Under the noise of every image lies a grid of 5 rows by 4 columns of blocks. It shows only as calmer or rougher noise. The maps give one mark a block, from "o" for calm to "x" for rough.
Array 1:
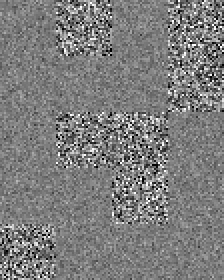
o x o x
o o o x
o x x o
o o x o
x o o o
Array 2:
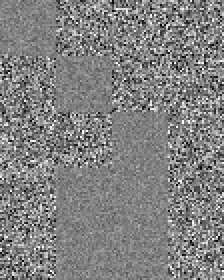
o x x x
x o x x
x x o x
x o o x
x o o x
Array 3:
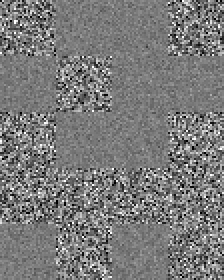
x o o x
o x o o
x o o x
x x x x
o x o x
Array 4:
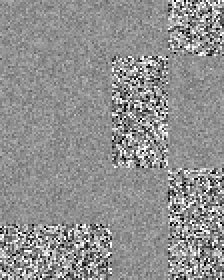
o o o x
o o x o
o o x o
o o o x
x x o x
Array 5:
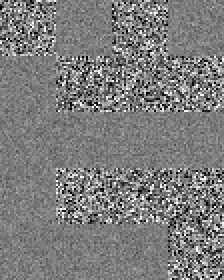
x o x o
o x x x
o o o o
o x x x
o o o x
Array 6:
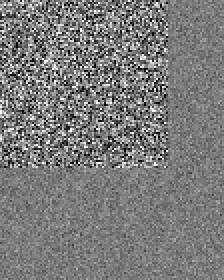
x x x o
x x x o
x x x o
o o o o
o o o o
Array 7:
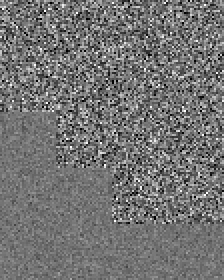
x x x x
x x x x
o x x x
o o x x
o o o o
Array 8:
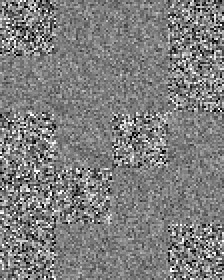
x o o x
o o o x
x o x o
x x o o
x o o x
